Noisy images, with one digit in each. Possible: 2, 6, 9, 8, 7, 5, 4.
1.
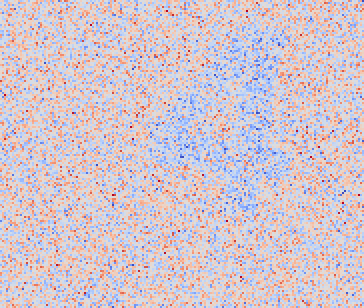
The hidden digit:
4
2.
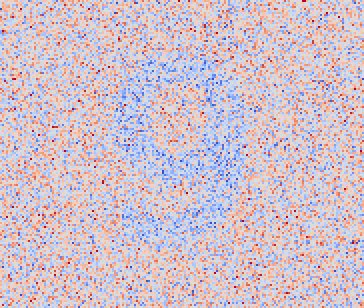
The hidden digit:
9
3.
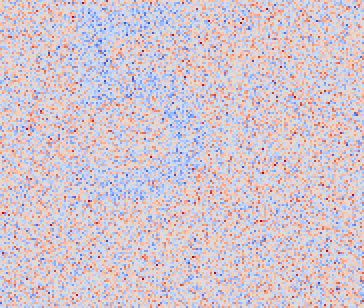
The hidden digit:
5
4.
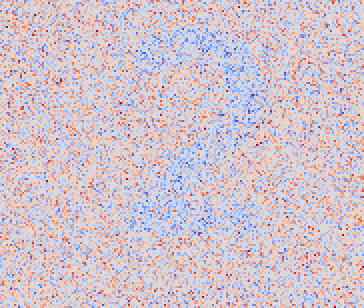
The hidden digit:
2
